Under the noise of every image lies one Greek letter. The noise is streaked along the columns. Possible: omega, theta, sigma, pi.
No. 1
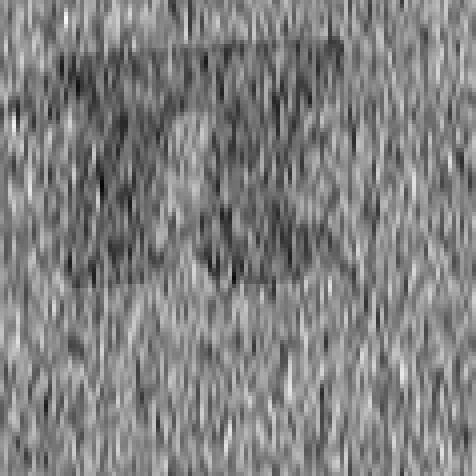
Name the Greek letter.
pi
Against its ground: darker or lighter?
darker
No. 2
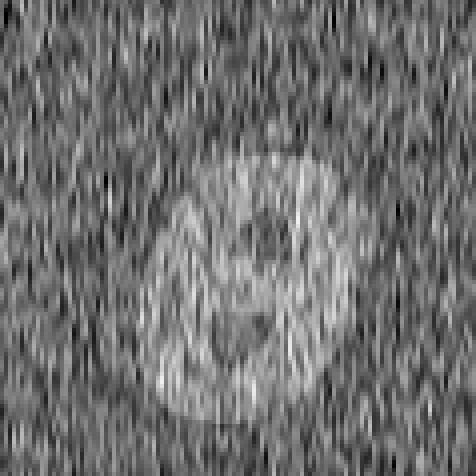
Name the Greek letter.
theta
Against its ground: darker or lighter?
lighter
